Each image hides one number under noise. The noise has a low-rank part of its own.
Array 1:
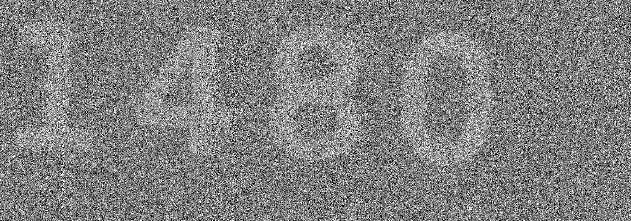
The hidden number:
1480
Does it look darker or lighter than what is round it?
lighter
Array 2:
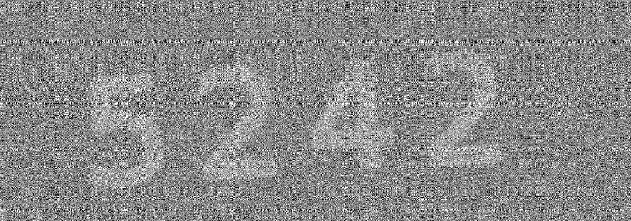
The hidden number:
5242
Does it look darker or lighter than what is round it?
lighter
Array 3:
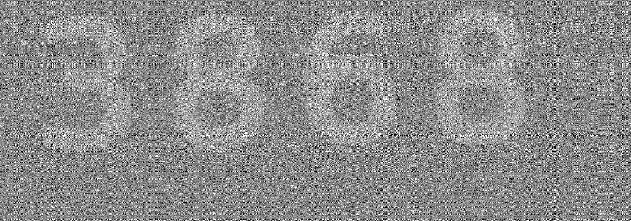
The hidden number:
3868
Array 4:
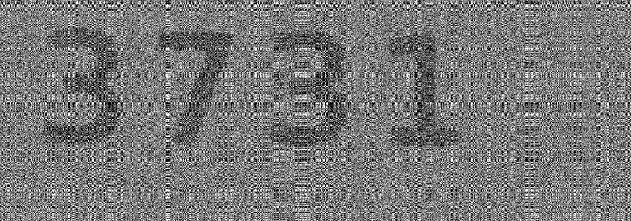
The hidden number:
3731
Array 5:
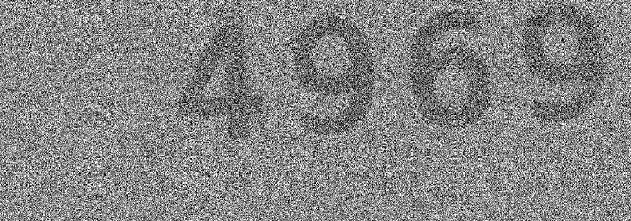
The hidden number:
4969
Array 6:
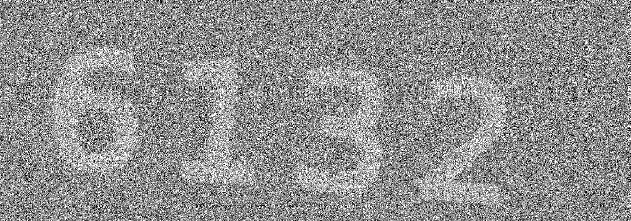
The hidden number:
6132
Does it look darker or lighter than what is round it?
lighter
